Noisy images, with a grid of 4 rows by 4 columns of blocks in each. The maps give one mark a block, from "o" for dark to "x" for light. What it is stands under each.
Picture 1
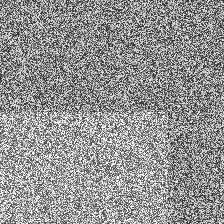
oooo
oooo
xxxo
xxxo
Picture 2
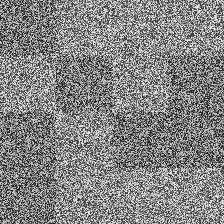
oxxx
xoxo
oxoo
oxxx
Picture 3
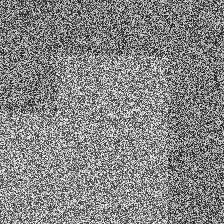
oooo
oxxo
xxxo
xxxo
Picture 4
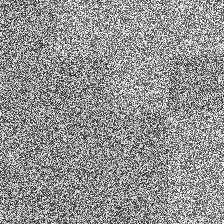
oxxx
ooxo
ooox
ooox
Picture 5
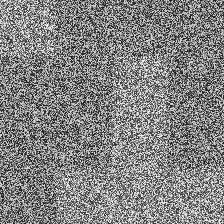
xooo
ooxo
ooxo
oxxx
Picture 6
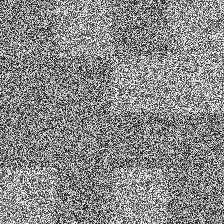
oxox
ooxx
oooo
xoxo
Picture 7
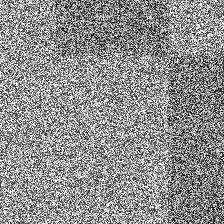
xoox
xxxo
xxxo
xxxo
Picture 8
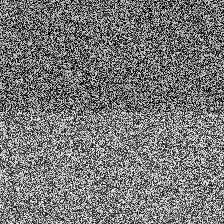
oooo
oooo
xxxx
xxxx
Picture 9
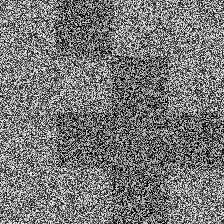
xoxx
xxox
xooo
xxox
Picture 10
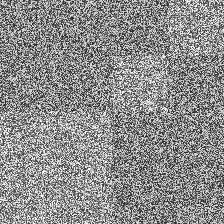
ooox
ooxo
xxoo
xxoo
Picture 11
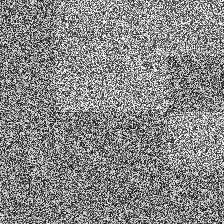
oxxx
oxxo
ooox
oooo
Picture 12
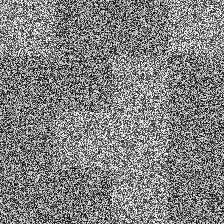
xoox
ooxo
oxxo
ooxo
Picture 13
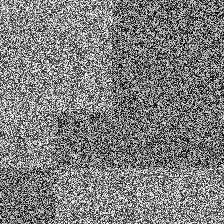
xxoo
xxoo
xooo
oxxx
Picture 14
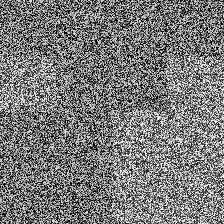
oooo
xoox
ooxx
ooxx
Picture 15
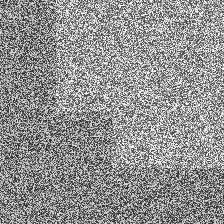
oxxx
oxxx
ooxx
oooo
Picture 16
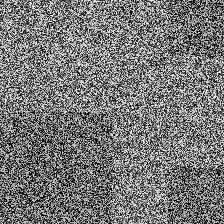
xxxo
xxxx
ooxx
ooxo
